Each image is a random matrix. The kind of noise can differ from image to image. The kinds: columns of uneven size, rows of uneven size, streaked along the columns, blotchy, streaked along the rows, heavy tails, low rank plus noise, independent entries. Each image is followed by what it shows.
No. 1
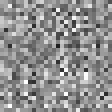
low rank plus noise
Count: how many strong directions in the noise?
five to eight
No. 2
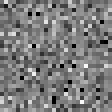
heavy tails
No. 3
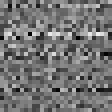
rows of uneven size
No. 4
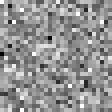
independent entries
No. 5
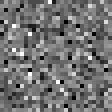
heavy tails
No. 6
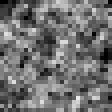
blotchy
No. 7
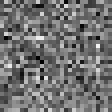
low rank plus noise
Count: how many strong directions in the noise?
three or four
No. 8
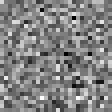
low rank plus noise
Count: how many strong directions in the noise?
five to eight
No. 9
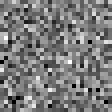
independent entries
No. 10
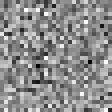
independent entries
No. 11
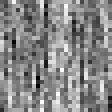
streaked along the columns
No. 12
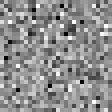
heavy tails
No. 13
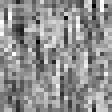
streaked along the columns
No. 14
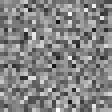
low rank plus noise
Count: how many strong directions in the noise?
three or four
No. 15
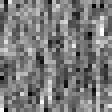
streaked along the columns
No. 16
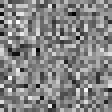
low rank plus noise
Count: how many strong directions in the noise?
one
